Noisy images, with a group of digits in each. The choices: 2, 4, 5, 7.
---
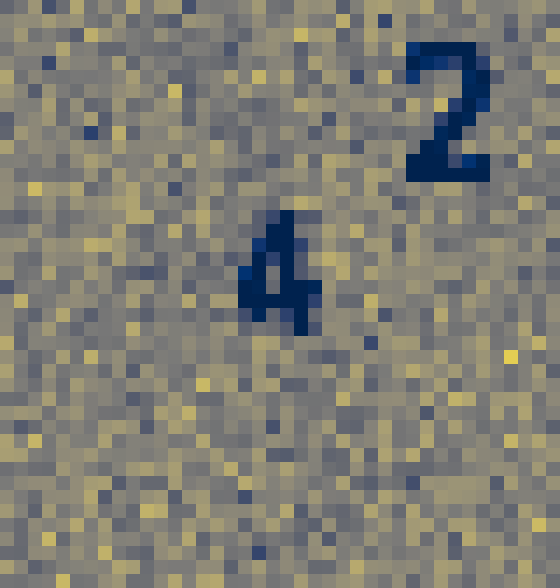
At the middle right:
nothing
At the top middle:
nothing
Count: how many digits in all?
2
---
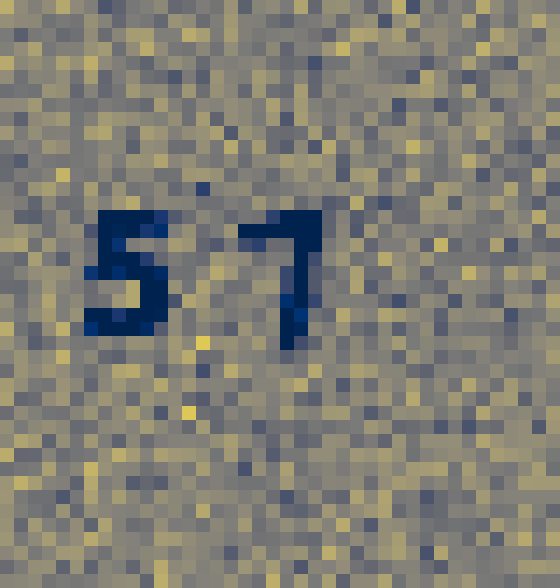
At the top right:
nothing
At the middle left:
5
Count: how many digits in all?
2
